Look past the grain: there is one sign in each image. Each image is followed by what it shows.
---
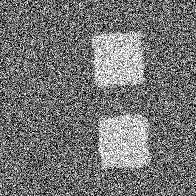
colon
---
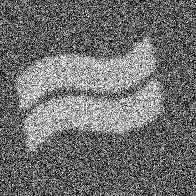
approximately sign
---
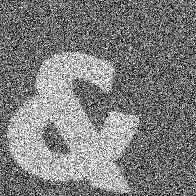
ampersand
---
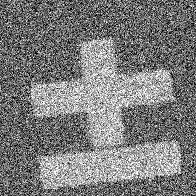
plus-minus sign
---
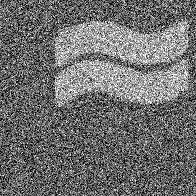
approximately sign
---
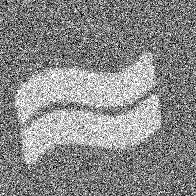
approximately sign
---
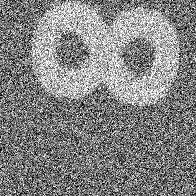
infinity sign
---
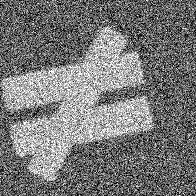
not-equal sign
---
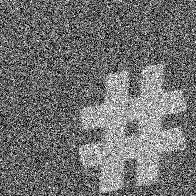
hash sign
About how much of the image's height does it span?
two thirds
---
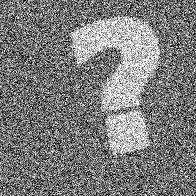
question mark
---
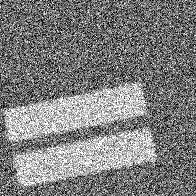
equals sign
